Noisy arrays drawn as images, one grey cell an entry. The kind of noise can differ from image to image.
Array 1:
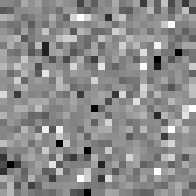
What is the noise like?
heavy tails
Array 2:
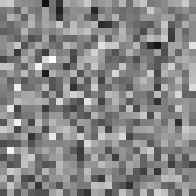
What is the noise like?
independent entries
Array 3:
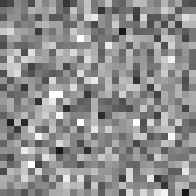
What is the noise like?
independent entries
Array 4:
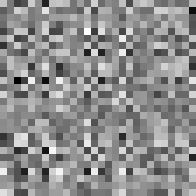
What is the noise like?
low rank plus noise
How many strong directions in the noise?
one
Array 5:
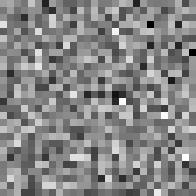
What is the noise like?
independent entries
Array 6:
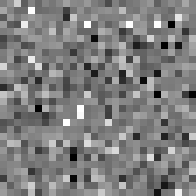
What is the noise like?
heavy tails
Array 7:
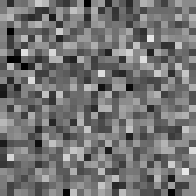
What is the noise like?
independent entries
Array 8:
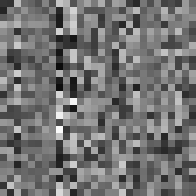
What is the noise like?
columns of uneven size
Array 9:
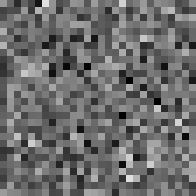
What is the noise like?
independent entries
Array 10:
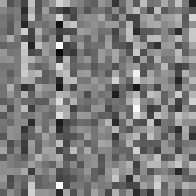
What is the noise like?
columns of uneven size
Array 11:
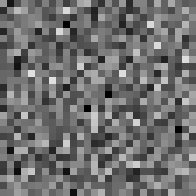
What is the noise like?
independent entries
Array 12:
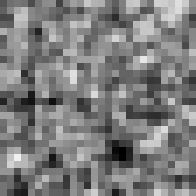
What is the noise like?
blotchy
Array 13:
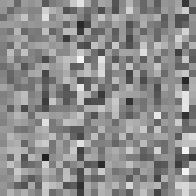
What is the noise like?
columns of uneven size
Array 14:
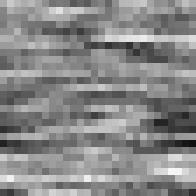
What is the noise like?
streaked along the rows
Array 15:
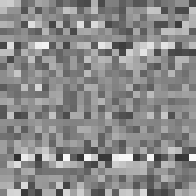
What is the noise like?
rows of uneven size
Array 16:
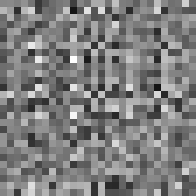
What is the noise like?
low rank plus noise
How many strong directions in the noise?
two
